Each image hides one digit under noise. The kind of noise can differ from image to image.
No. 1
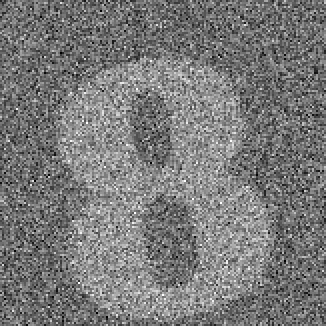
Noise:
independent entries
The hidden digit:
8
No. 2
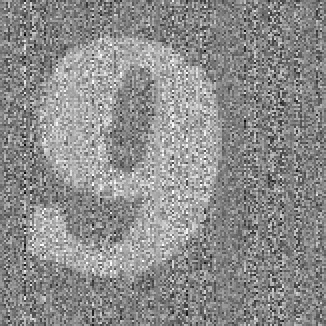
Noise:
columns of uneven size
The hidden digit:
9
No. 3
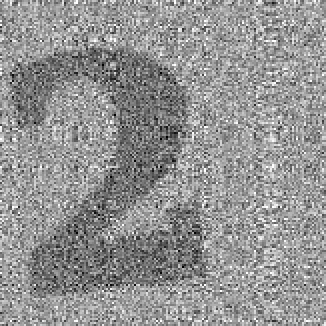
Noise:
low rank plus noise
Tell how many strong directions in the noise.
three or four
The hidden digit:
2
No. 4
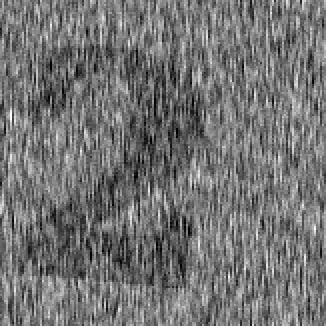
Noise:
streaked along the columns
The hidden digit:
2
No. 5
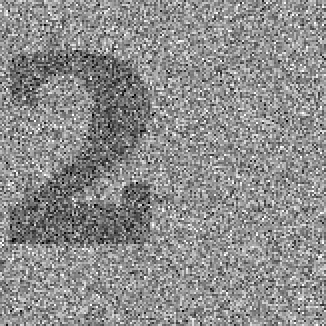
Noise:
independent entries
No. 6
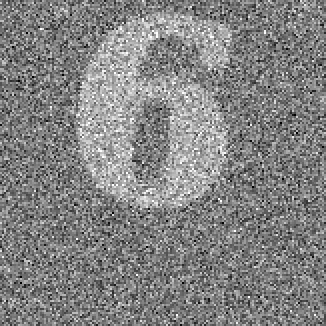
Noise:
independent entries
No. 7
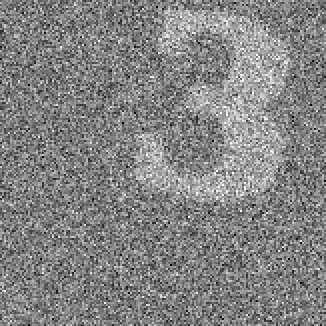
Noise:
independent entries
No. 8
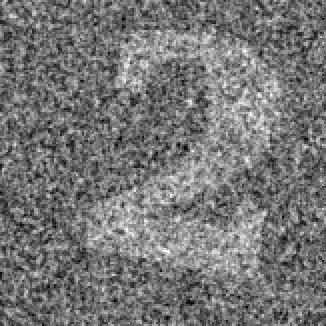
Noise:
blotchy
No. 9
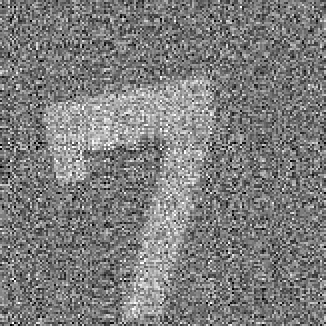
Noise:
low rank plus noise
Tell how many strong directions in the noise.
five to eight
